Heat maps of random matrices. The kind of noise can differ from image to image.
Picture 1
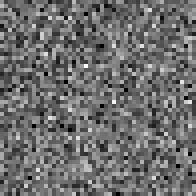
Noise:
independent entries
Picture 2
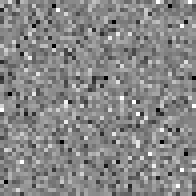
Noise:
heavy tails
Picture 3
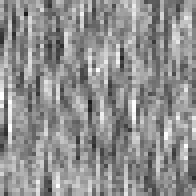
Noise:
streaked along the columns
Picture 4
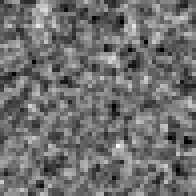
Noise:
blotchy
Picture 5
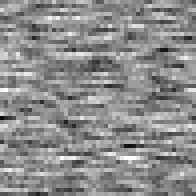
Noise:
streaked along the rows
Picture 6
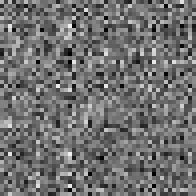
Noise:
low rank plus noise
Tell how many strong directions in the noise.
two
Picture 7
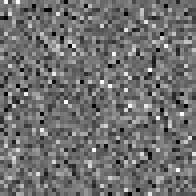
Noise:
heavy tails
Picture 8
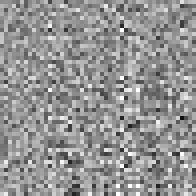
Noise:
low rank plus noise
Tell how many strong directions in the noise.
three or four
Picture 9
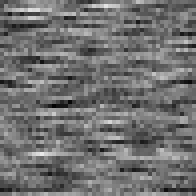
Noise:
streaked along the rows
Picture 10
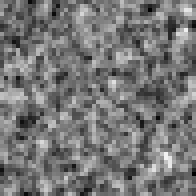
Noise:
blotchy
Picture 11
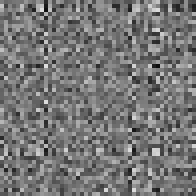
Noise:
low rank plus noise
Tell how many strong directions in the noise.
two
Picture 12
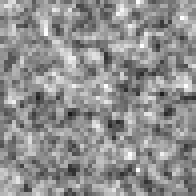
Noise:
blotchy
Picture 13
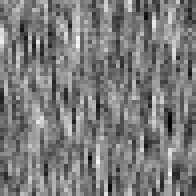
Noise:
streaked along the columns
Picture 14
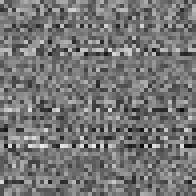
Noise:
rows of uneven size
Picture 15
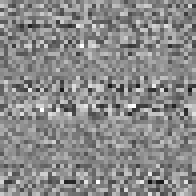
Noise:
rows of uneven size
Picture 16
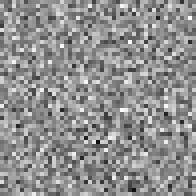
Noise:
independent entries
